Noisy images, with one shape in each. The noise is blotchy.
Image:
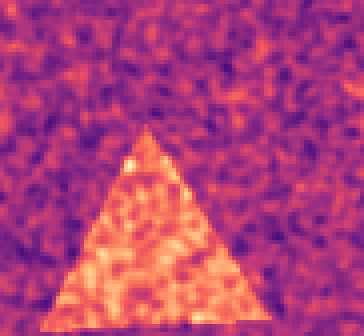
triangle
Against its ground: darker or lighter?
lighter
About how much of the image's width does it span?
two thirds
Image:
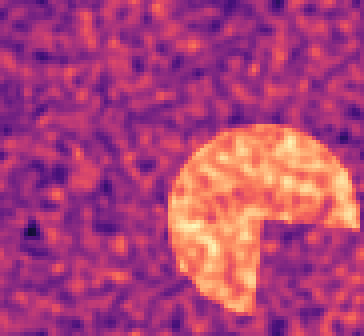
disc with a wedge cut out
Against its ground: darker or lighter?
lighter
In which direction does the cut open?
down and right
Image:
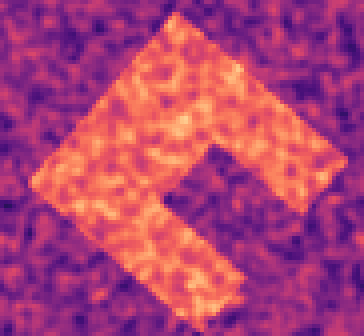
square with a notch
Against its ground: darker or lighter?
lighter
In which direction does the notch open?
down and right
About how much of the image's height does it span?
nearly all
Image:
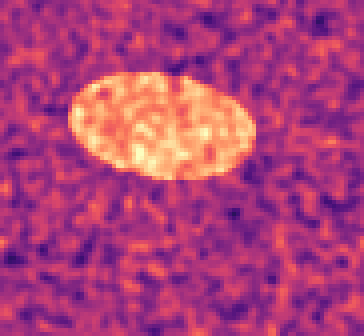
ellipse
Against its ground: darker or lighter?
lighter
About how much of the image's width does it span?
half
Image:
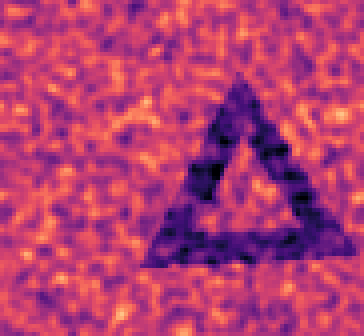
triangle frame
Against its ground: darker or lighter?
darker
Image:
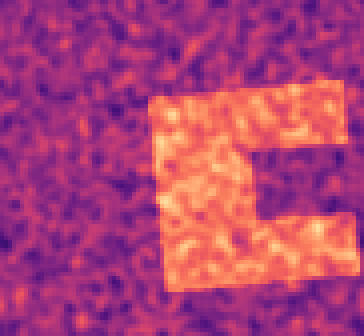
square with a notch
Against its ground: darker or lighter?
lighter
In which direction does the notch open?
right
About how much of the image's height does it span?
two thirds
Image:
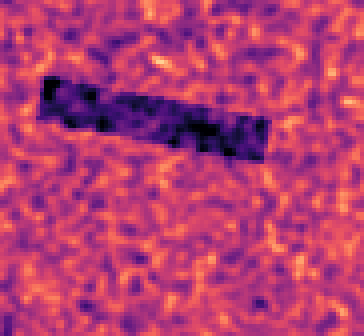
bar
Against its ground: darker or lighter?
darker
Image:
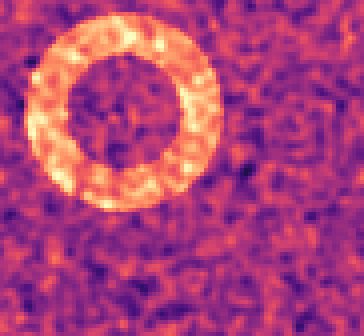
ring
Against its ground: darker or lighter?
lighter
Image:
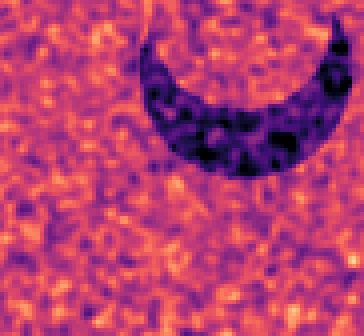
crescent
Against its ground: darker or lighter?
darker
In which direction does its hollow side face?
up
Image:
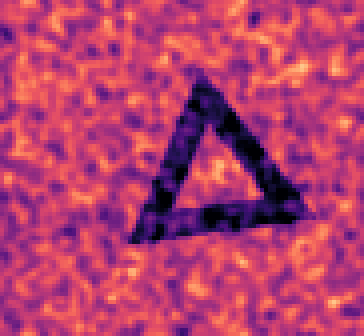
triangle frame
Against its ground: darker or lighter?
darker
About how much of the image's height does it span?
half
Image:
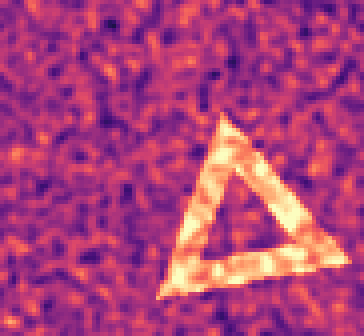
triangle frame
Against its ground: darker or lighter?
lighter
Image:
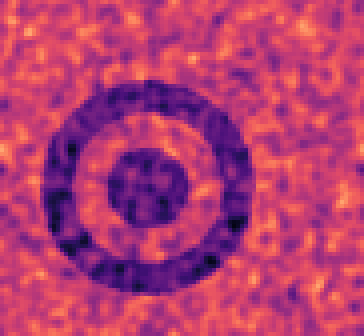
bullseye
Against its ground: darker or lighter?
darker
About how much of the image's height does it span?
two thirds
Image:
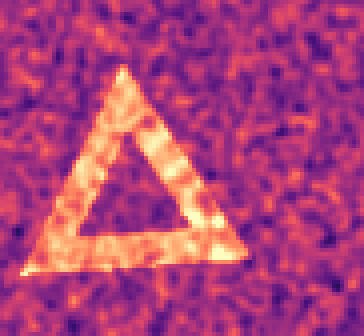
triangle frame
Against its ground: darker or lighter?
lighter
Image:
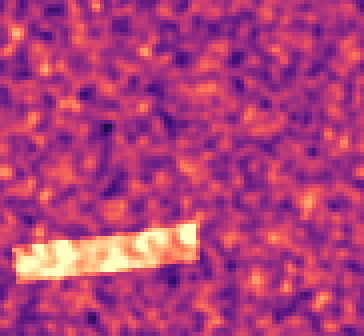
bar
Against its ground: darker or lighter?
lighter
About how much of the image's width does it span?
half
